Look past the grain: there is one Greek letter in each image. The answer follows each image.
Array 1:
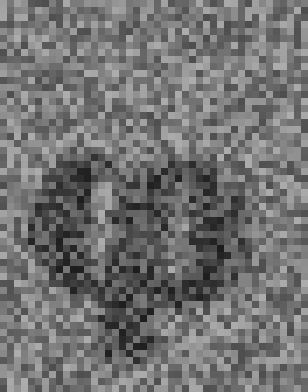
dark phi
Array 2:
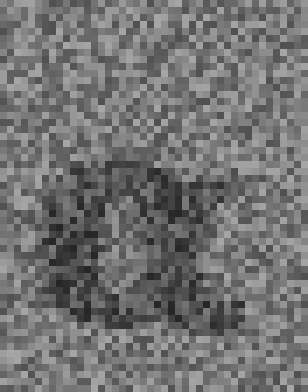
dark alpha
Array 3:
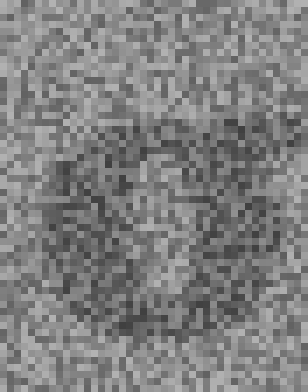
dark sigma
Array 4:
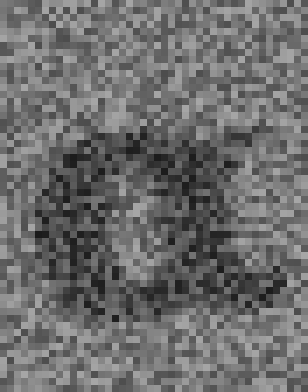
dark alpha
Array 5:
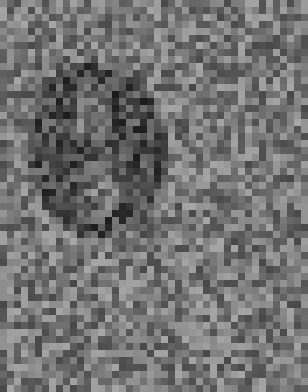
dark theta
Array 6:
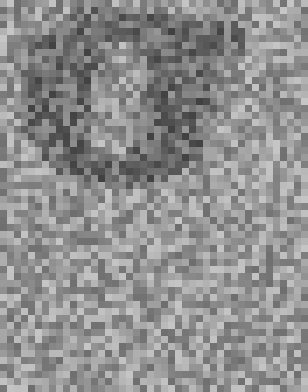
dark sigma
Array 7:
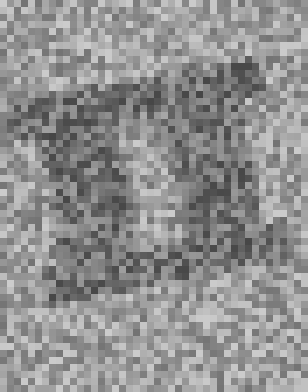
dark pi
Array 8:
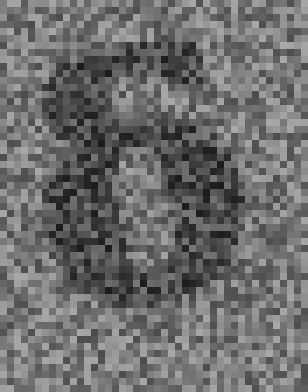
dark delta
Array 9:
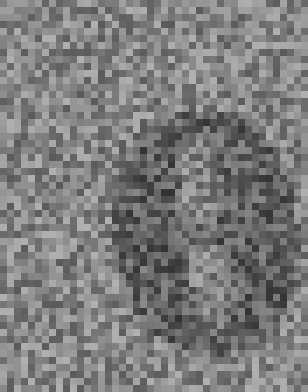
dark theta
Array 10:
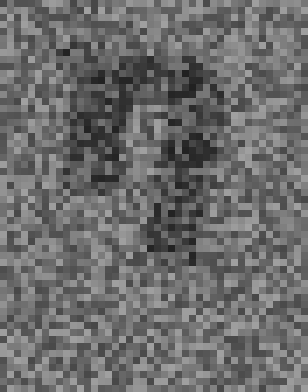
dark eta
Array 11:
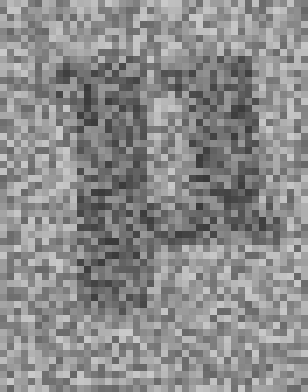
dark mu
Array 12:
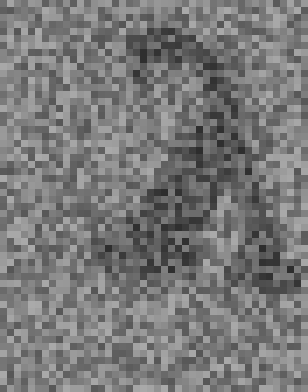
dark lambda
